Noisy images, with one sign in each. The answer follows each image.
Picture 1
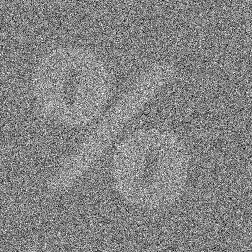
percent sign
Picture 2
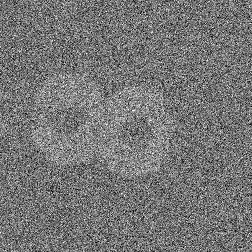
infinity sign
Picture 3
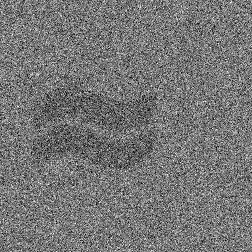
approximately sign
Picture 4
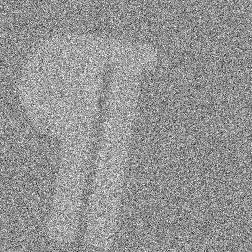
pilcrow
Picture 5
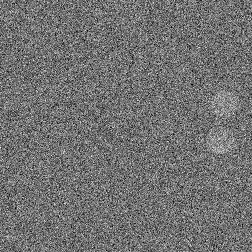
colon
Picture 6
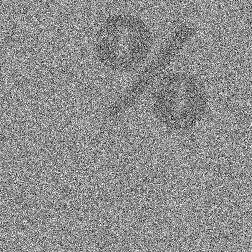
percent sign
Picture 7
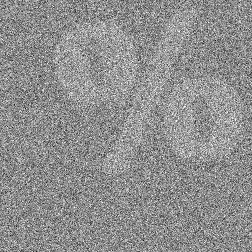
percent sign
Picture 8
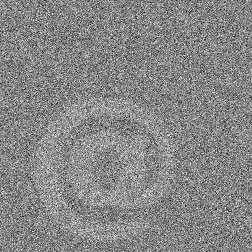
at sign
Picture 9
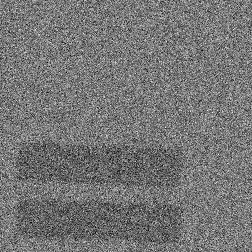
equals sign
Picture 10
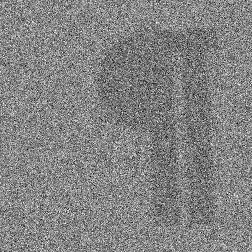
pilcrow
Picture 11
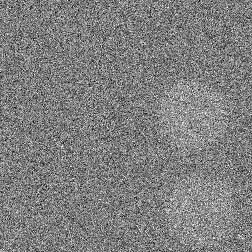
colon
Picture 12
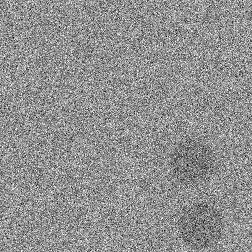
colon
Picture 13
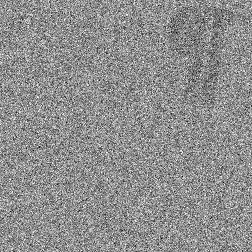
pilcrow
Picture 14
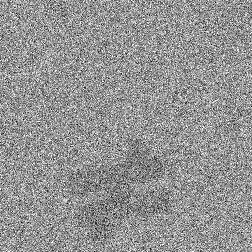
not-equal sign
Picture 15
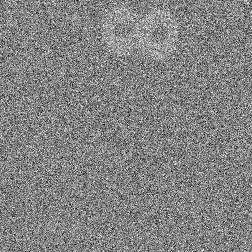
infinity sign
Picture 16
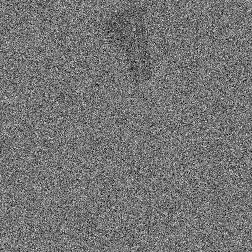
pilcrow
